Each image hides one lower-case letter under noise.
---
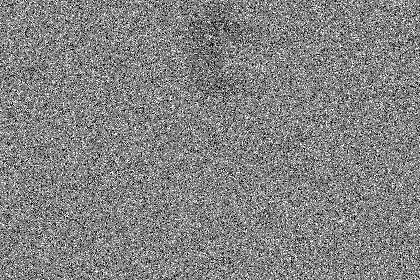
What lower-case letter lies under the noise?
t
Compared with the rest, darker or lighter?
darker
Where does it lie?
top middle
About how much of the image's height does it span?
a third
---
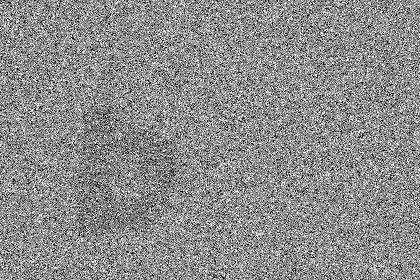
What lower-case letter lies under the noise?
b
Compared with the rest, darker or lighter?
darker
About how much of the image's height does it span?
half
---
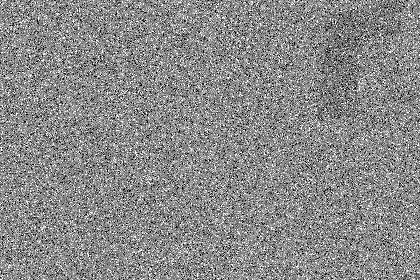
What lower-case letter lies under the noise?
r
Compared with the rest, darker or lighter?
darker
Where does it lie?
top right
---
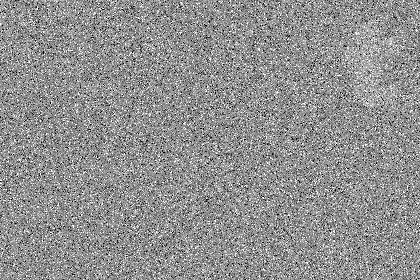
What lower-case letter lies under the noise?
t
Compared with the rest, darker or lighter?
lighter
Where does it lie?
top right
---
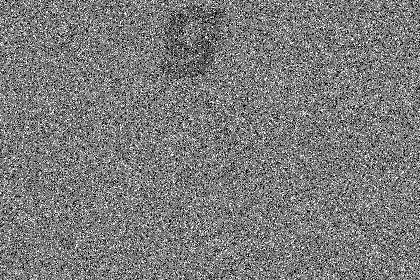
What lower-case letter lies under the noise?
g
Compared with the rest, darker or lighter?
darker
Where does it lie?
top middle
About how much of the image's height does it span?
a quarter
